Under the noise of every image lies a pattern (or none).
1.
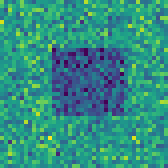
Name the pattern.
one block
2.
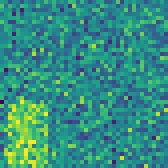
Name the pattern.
one block
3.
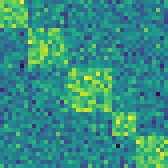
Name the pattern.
blocks along the diagonal
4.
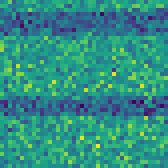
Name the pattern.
bands of rows
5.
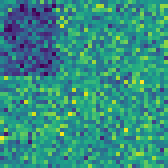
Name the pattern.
one block
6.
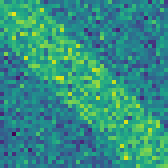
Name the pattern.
a diagonal band
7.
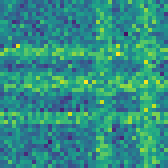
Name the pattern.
bands of rows crossing bands of columns
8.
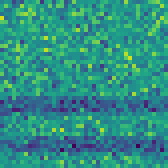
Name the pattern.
bands of rows
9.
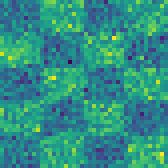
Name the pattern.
a checkerboard
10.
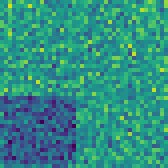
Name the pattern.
one block
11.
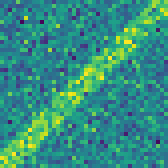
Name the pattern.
a diagonal band
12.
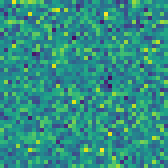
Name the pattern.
only noise
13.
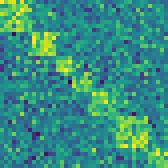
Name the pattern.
blocks along the diagonal
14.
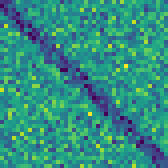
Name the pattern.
a diagonal band
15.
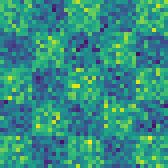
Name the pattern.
a checkerboard
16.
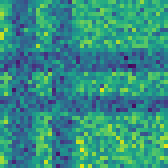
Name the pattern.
bands of rows crossing bands of columns
